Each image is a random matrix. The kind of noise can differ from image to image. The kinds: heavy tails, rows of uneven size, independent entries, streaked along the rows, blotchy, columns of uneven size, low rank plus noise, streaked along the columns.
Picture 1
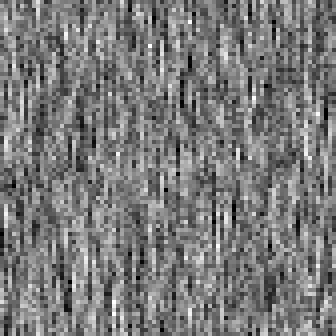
streaked along the columns
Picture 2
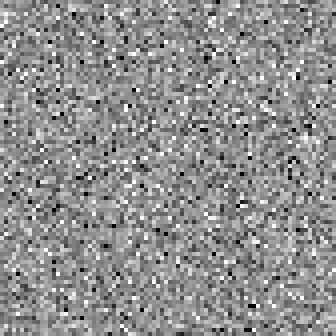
heavy tails
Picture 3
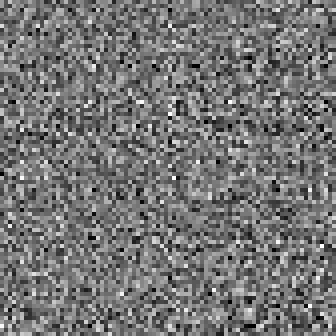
low rank plus noise
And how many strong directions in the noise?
five to eight
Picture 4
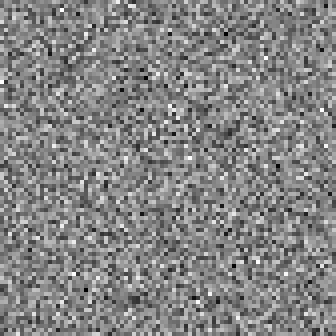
independent entries
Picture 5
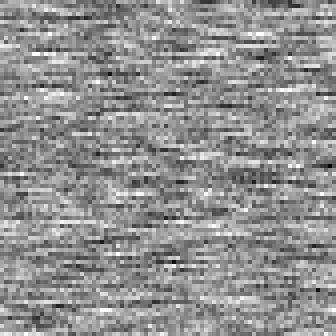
streaked along the rows
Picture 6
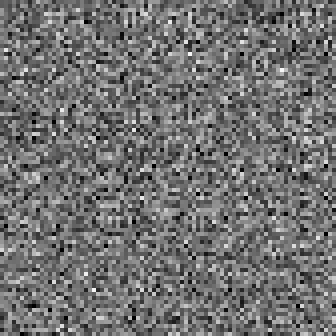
low rank plus noise
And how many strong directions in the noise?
one
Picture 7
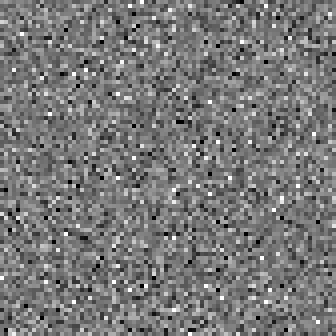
heavy tails
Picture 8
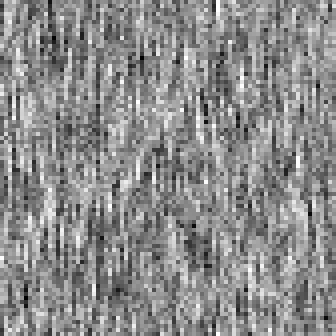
streaked along the columns
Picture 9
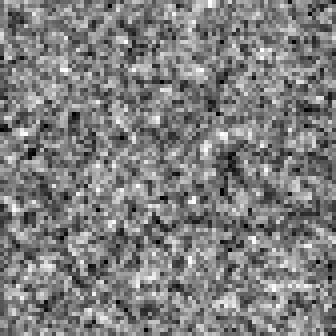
blotchy
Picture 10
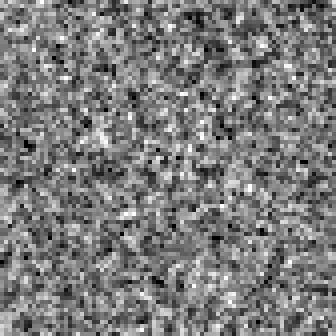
blotchy
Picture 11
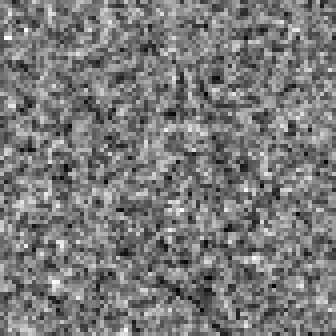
blotchy
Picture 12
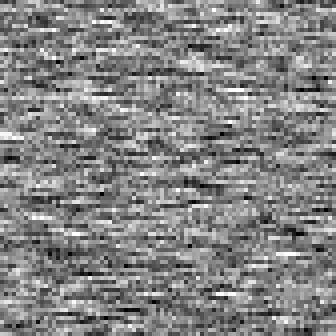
streaked along the rows
